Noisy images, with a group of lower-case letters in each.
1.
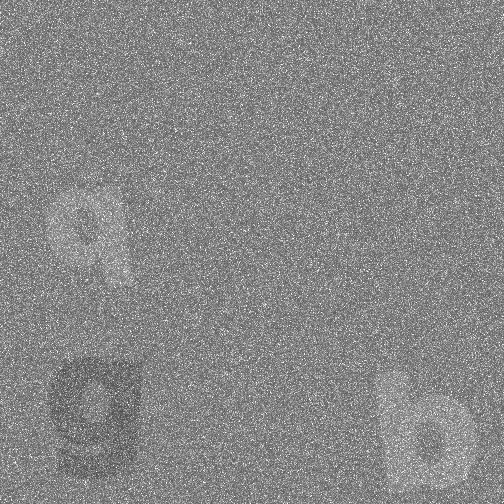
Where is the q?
middle left
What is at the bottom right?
b
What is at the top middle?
nothing
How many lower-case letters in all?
3
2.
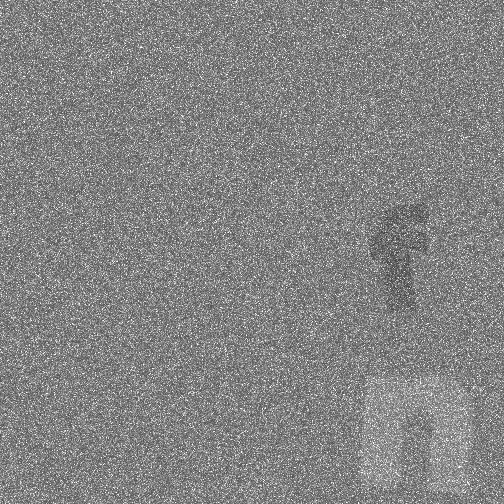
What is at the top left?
nothing
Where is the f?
middle right
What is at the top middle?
nothing
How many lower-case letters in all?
2
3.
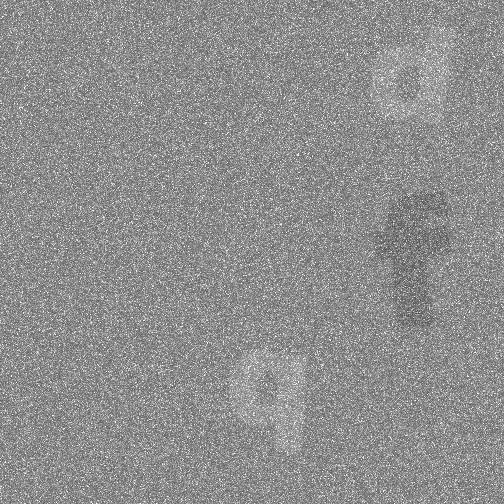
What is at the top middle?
nothing
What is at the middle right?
f
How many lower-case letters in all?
3
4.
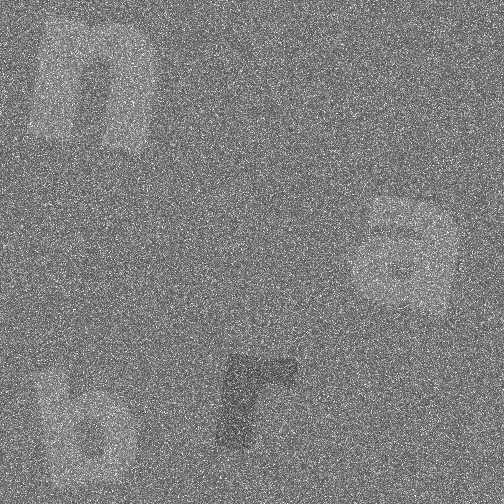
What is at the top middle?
nothing
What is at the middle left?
nothing
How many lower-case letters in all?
4
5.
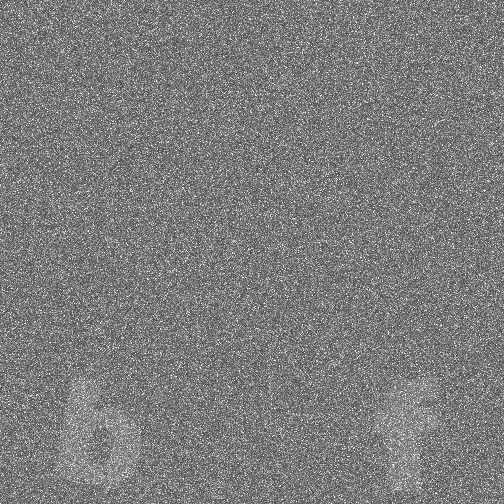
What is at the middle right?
nothing
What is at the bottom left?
b
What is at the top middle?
nothing
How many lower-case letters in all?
2
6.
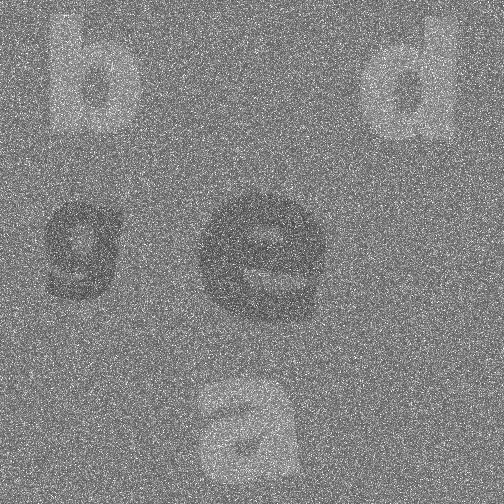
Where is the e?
centre
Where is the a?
bottom middle
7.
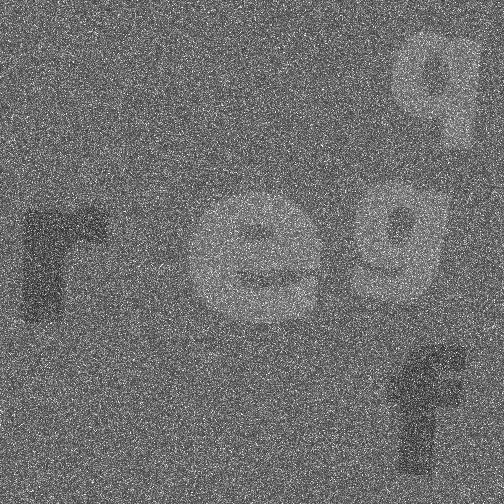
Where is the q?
top right
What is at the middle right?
g
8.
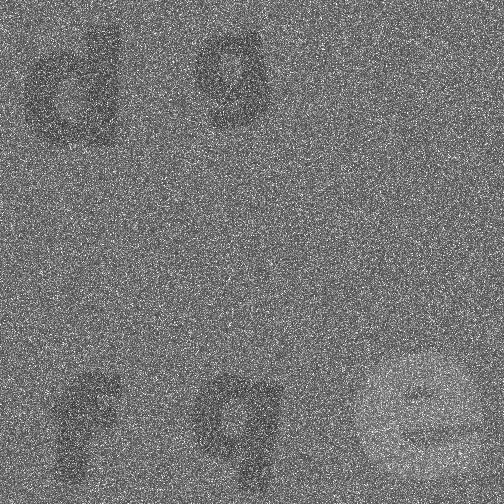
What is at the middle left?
nothing
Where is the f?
bottom left
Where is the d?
top left
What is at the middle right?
nothing
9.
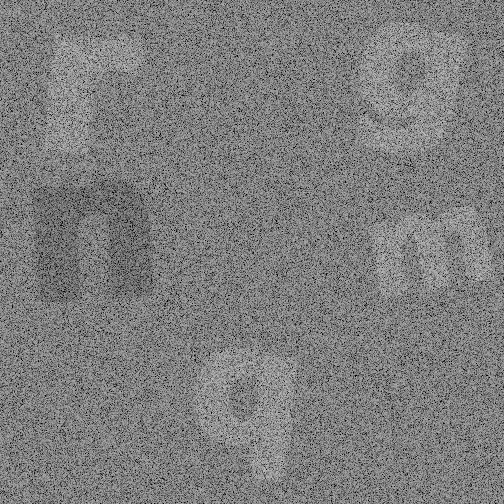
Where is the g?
top right
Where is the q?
bottom middle
